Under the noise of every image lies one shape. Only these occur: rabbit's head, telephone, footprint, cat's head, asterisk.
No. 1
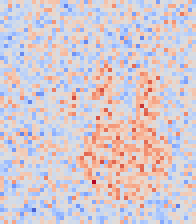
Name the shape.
rabbit's head
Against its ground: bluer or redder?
redder
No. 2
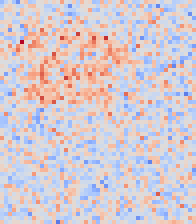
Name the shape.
telephone
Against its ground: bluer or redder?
redder
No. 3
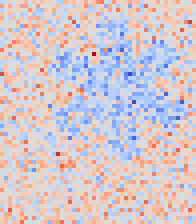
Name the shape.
asterisk
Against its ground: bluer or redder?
bluer
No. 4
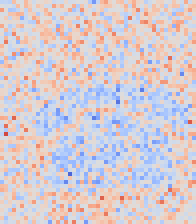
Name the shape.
telephone
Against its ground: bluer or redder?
bluer
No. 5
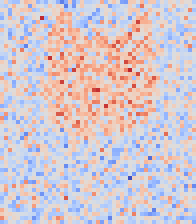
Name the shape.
cat's head
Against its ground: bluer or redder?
redder
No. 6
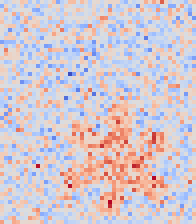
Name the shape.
asterisk
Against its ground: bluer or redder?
redder
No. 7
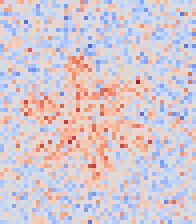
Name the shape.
asterisk
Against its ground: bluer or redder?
redder
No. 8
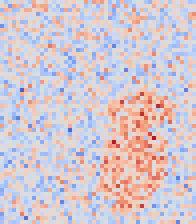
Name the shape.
footprint
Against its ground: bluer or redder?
redder
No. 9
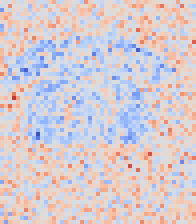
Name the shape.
telephone
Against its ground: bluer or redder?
bluer
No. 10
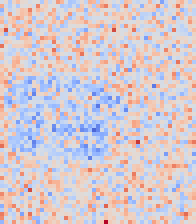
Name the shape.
telephone
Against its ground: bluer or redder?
bluer
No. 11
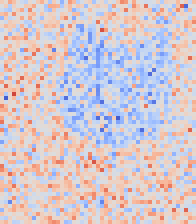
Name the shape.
cat's head
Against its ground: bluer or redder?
bluer
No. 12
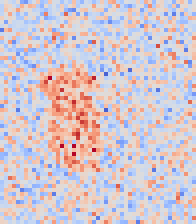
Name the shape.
footprint
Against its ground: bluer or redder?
redder
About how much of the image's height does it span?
half
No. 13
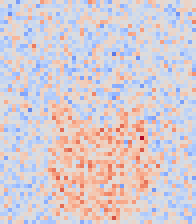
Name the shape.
cat's head
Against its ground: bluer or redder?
redder
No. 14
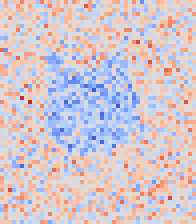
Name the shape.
cat's head
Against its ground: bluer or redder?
bluer
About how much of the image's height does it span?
half
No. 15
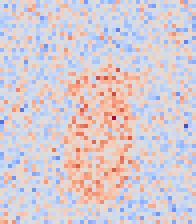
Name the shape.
footprint
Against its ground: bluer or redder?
redder
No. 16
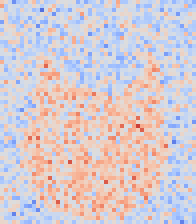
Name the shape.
cat's head
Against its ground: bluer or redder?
redder
